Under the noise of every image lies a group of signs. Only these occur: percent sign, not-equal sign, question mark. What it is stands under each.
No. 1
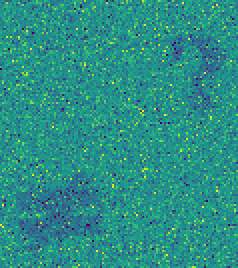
top right: question mark; bottom left: not-equal sign
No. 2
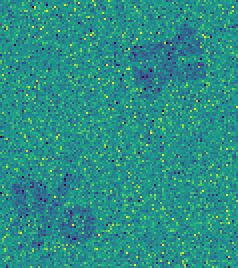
top right: not-equal sign; bottom left: percent sign
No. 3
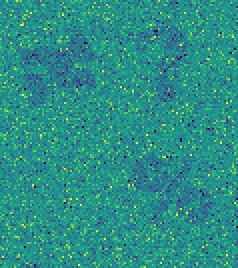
top left: not-equal sign; top right: question mark; bottom right: percent sign
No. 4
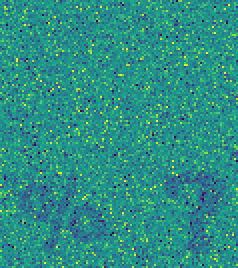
bottom left: percent sign; bottom right: question mark
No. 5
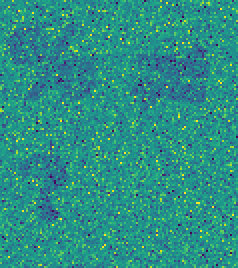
top left: percent sign; top right: not-equal sign; bottom left: question mark
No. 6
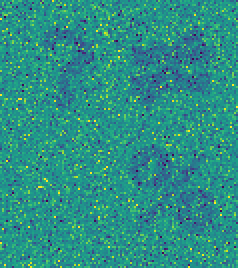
top left: question mark; top right: not-equal sign; bottom right: percent sign
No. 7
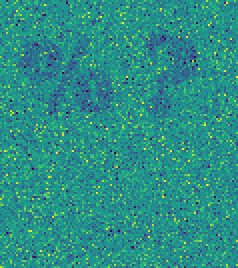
top left: percent sign; top right: question mark
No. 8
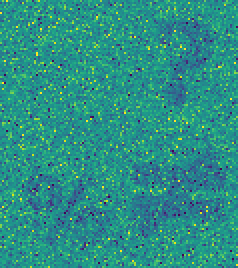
top right: question mark; bottom left: percent sign; bottom right: not-equal sign
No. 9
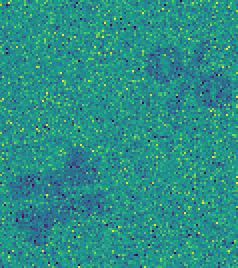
top right: percent sign; bottom left: not-equal sign
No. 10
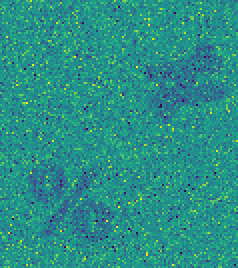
top right: not-equal sign; bottom left: percent sign
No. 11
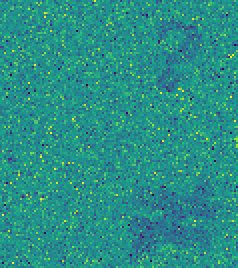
top right: question mark; bottom right: not-equal sign
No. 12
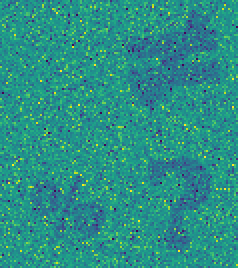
top right: not-equal sign; bottom left: percent sign; bottom right: question mark
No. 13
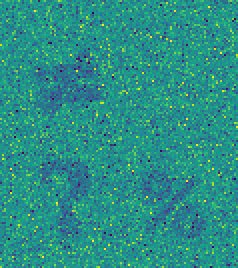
top left: not-equal sign; bottom left: question mark; bottom right: percent sign
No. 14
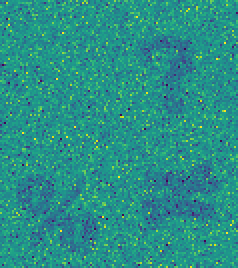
top right: question mark; bottom left: percent sign; bottom right: not-equal sign
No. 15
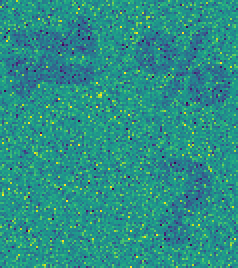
top left: not-equal sign; top right: percent sign; bottom right: question mark
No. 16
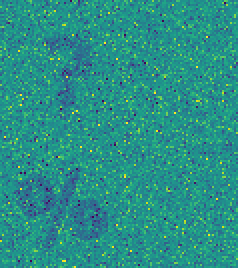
top left: question mark; bottom left: percent sign
